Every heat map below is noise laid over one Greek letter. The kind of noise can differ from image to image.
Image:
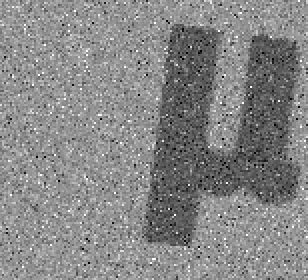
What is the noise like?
heavy tails
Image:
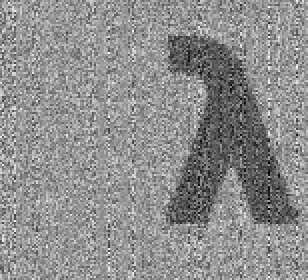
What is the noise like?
columns of uneven size
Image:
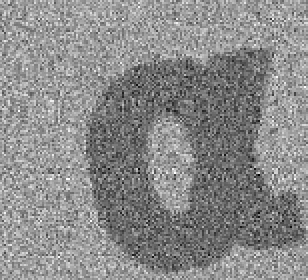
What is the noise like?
low rank plus noise
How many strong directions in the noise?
three or four
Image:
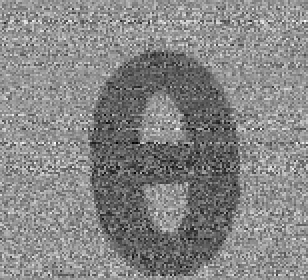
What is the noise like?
rows of uneven size
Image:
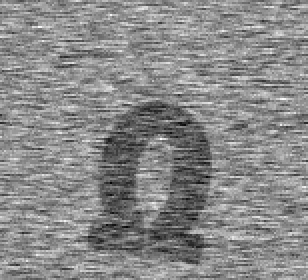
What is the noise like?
streaked along the rows
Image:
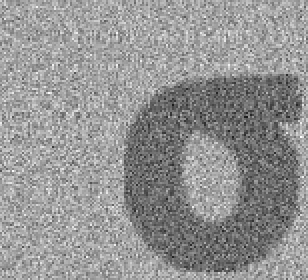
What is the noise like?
low rank plus noise
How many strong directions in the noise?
five to eight
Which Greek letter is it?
sigma
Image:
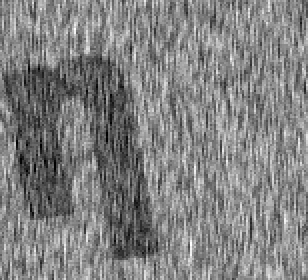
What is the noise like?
streaked along the columns
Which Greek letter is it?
eta
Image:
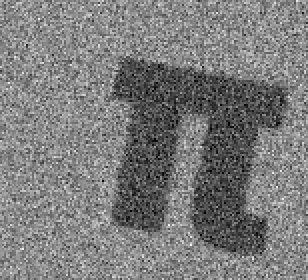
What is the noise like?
independent entries
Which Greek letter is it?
pi
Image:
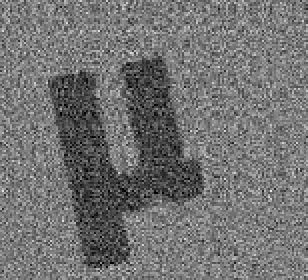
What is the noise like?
low rank plus noise
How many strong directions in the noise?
three or four
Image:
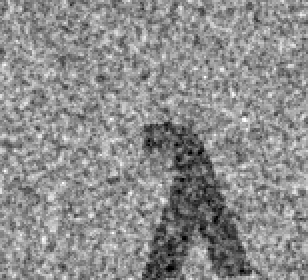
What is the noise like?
blotchy
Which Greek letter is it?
lambda
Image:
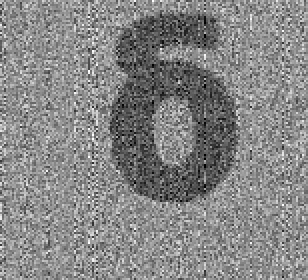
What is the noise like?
columns of uneven size
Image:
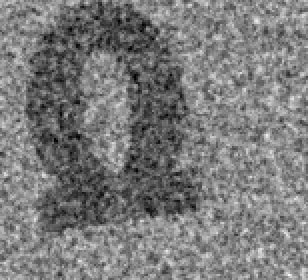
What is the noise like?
blotchy
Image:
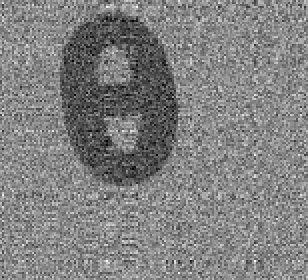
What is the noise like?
low rank plus noise
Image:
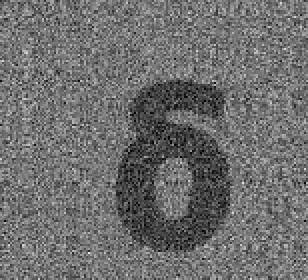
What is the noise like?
low rank plus noise
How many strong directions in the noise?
three or four
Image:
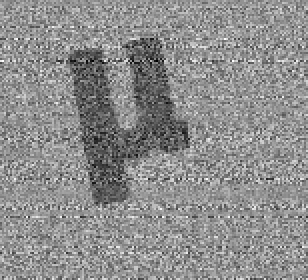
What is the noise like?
rows of uneven size
